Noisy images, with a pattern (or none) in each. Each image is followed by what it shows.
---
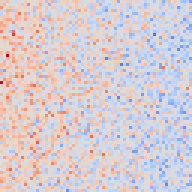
a smooth slope
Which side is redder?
left
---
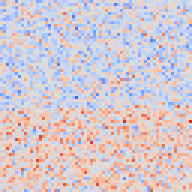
a sharp edge
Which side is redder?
bottom
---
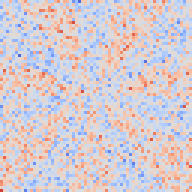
spokes from one point
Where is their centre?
centre
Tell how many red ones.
7
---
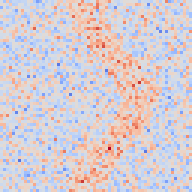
a wavy band
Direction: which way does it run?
top to bottom
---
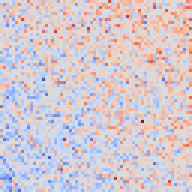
a smooth slope
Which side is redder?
top right
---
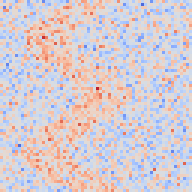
a wavy band
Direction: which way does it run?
top to bottom
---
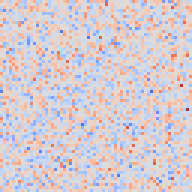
only noise
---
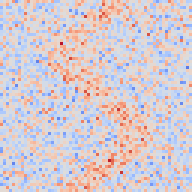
a wavy band
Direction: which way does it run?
top to bottom
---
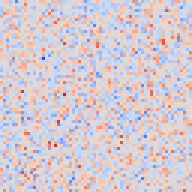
only noise
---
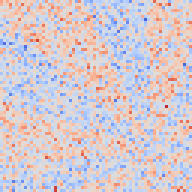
spokes from one point
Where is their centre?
bottom right
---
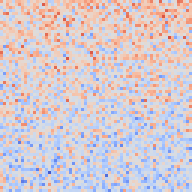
a smooth slope
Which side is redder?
top
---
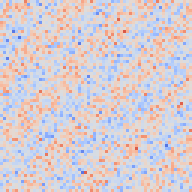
diagonal stripes
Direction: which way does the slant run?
bottom left to top right
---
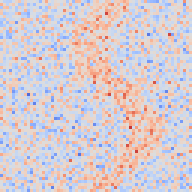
a wavy band
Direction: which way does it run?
top to bottom
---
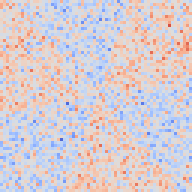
spokes from one point
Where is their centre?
centre
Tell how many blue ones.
3
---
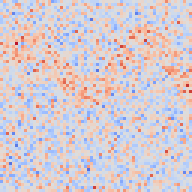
a wavy band
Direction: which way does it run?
left to right
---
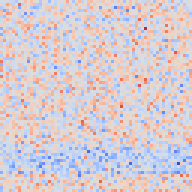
one horizontal stripe
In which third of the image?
bottom
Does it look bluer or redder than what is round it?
bluer
